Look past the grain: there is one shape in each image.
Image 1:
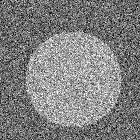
disc
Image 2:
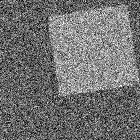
square
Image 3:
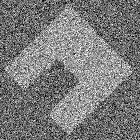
square with a notch
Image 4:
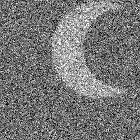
crescent
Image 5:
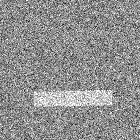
bar
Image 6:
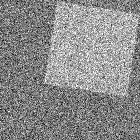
square
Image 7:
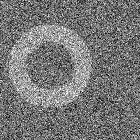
ring
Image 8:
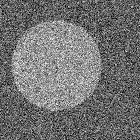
disc
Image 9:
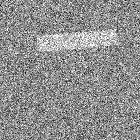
bar
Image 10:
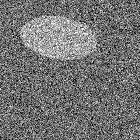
ellipse
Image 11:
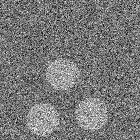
three dots
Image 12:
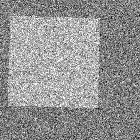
square
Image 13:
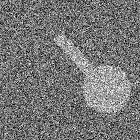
lollipop
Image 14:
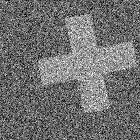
cross
